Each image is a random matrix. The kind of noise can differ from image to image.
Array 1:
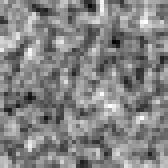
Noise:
blotchy
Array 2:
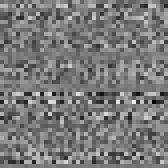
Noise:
rows of uneven size
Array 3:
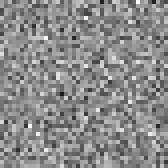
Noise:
low rank plus noise
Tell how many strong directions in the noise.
five to eight
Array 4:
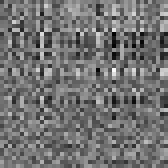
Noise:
low rank plus noise
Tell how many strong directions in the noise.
one
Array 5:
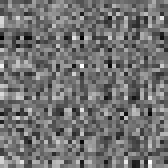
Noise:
low rank plus noise
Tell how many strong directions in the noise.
two
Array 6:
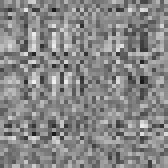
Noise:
low rank plus noise
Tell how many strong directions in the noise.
one
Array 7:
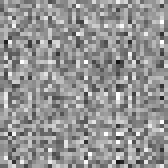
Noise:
low rank plus noise
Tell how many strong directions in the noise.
two
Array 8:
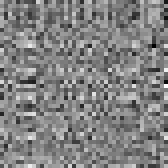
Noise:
low rank plus noise
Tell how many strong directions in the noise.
one
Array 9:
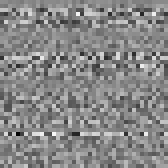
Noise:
rows of uneven size
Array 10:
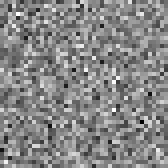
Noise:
independent entries
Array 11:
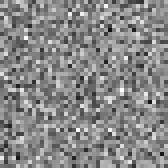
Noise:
independent entries
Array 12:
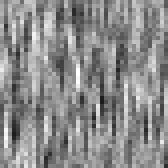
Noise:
streaked along the columns
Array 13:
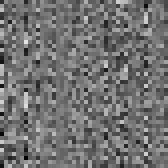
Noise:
columns of uneven size
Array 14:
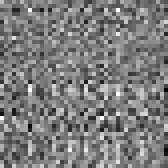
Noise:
low rank plus noise
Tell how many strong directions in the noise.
two
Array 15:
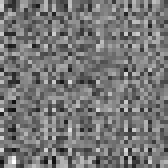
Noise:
low rank plus noise
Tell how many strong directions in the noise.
one
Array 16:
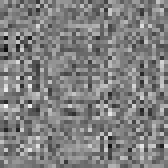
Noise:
low rank plus noise
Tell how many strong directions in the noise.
two
